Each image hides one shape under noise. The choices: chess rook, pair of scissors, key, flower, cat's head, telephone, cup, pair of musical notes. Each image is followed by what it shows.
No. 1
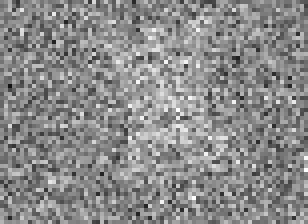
chess rook
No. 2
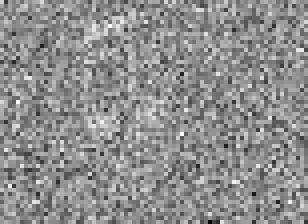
pair of musical notes
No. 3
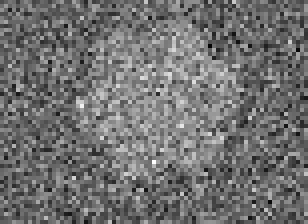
flower
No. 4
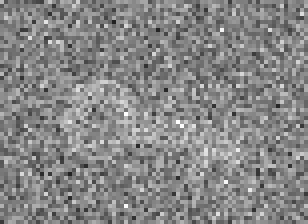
key
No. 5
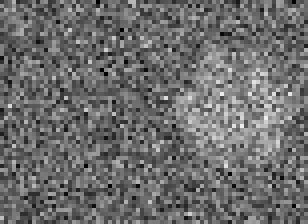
flower
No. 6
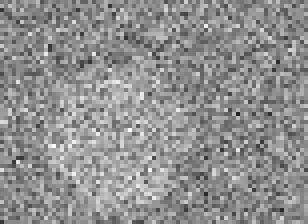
flower
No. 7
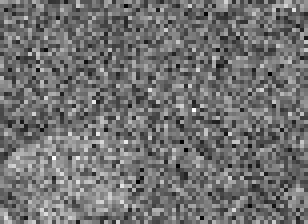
telephone
